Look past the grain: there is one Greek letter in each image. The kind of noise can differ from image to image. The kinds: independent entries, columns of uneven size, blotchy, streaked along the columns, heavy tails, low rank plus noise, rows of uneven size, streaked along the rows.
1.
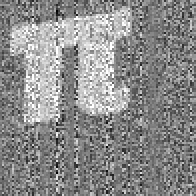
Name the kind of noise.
columns of uneven size
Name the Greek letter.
pi
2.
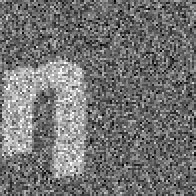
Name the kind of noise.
independent entries
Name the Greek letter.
eta
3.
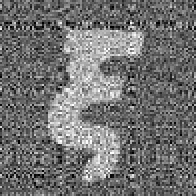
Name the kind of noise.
low rank plus noise
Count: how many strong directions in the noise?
two
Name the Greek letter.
xi
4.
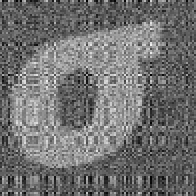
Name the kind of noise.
low rank plus noise
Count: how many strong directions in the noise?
one
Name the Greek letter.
sigma
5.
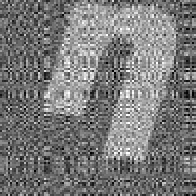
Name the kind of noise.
low rank plus noise
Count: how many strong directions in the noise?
one
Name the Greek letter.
eta
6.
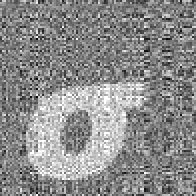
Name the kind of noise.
low rank plus noise
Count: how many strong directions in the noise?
two
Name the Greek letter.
sigma
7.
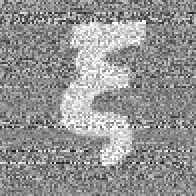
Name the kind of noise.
rows of uneven size
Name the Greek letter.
xi
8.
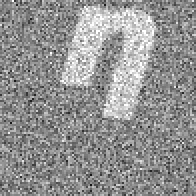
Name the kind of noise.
independent entries
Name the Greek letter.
eta
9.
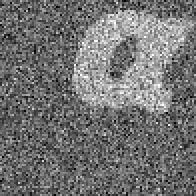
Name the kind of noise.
independent entries
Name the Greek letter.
alpha
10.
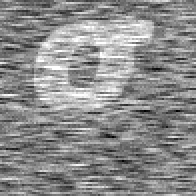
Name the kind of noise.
streaked along the rows
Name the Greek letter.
sigma
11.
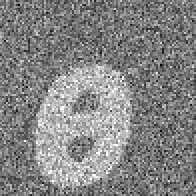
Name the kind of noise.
independent entries
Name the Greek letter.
theta
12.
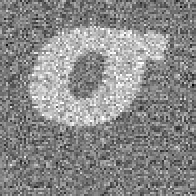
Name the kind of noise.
low rank plus noise
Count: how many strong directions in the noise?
three or four
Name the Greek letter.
sigma
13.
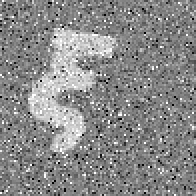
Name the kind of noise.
heavy tails
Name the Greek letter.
xi
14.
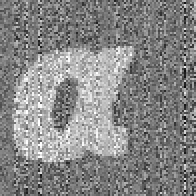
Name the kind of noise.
columns of uneven size
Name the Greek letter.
alpha
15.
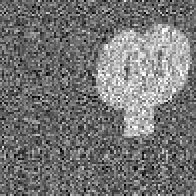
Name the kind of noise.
low rank plus noise
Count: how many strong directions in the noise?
five to eight
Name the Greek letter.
phi
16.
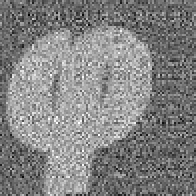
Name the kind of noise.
low rank plus noise
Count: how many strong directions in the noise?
three or four
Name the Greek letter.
phi
